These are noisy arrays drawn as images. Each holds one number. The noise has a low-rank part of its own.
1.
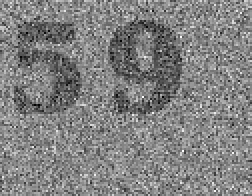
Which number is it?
59
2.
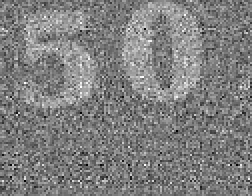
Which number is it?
50
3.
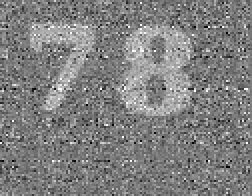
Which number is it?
78
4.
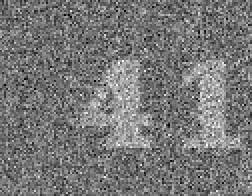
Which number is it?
41
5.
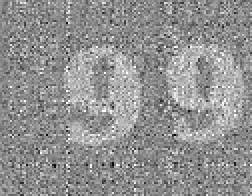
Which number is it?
99
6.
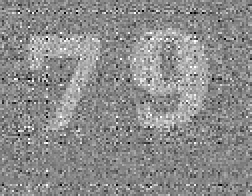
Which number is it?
79
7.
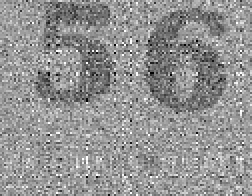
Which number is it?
56
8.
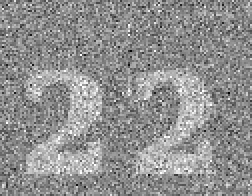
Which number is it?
22
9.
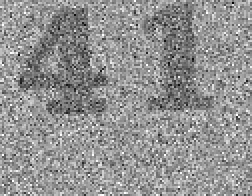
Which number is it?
41
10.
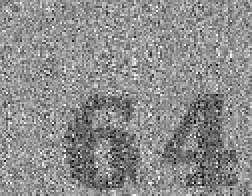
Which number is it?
64
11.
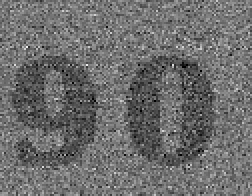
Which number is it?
90
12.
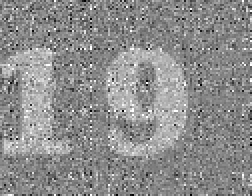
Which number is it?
19
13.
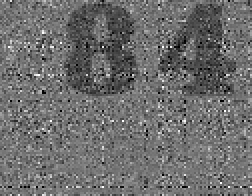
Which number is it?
84
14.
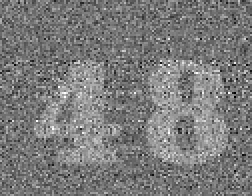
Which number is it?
48
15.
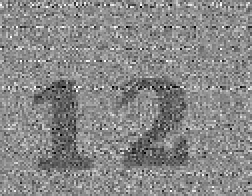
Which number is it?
12
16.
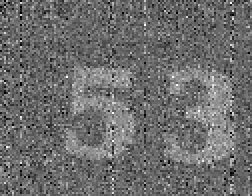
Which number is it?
53
